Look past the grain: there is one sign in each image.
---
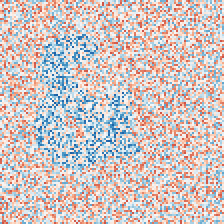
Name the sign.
ampersand
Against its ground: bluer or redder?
bluer
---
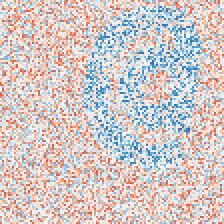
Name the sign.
at sign
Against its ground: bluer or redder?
bluer
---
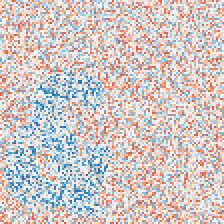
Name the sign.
ampersand
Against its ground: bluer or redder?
bluer
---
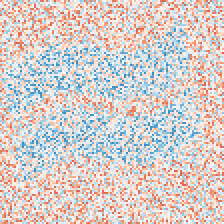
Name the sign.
approximately sign
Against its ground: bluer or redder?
bluer
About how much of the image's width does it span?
nearly all
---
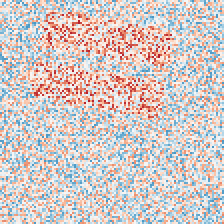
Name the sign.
equals sign
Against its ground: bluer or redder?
redder
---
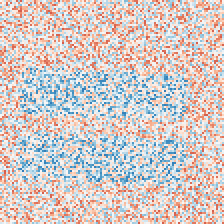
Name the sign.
equals sign
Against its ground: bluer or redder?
bluer
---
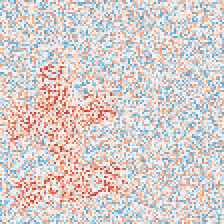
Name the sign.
plus-minus sign
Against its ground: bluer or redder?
redder
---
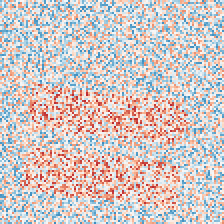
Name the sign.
equals sign
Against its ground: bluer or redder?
redder
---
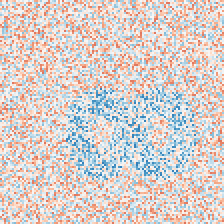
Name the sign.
infinity sign
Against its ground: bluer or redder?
bluer
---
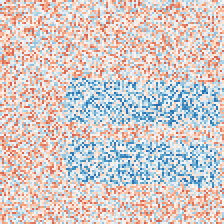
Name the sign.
equals sign
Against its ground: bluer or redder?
bluer
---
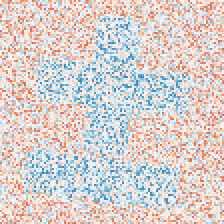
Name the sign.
plus-minus sign
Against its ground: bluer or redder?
bluer
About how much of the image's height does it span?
nearly all
